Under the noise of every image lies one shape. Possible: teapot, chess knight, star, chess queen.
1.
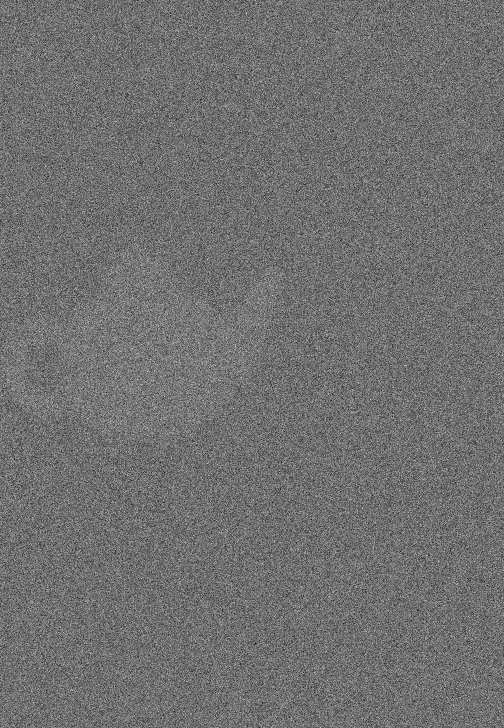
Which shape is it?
teapot
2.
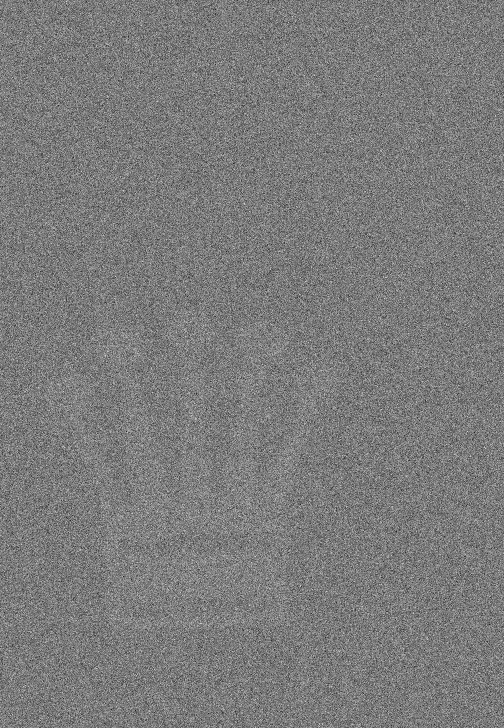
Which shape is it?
chess queen
